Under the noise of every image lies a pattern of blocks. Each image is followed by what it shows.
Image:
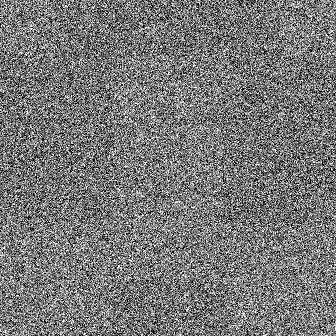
left and right mirror each other
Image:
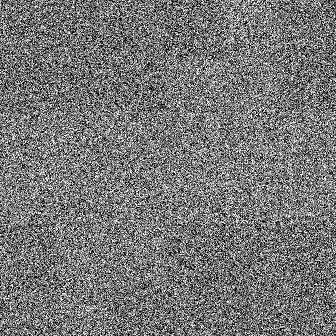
the same after a half turn
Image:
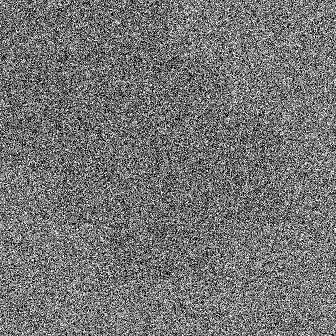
mirrored about the diagonal from the top left
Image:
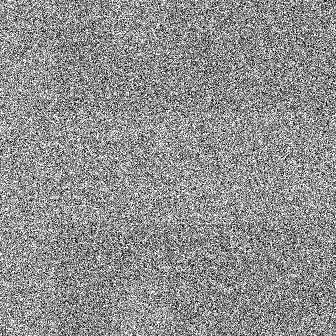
top and bottom mirror each other
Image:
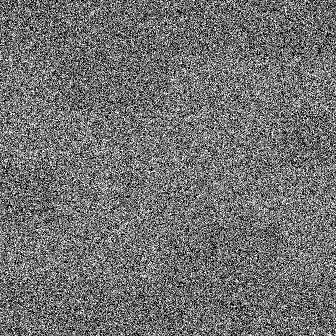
the same after a half turn
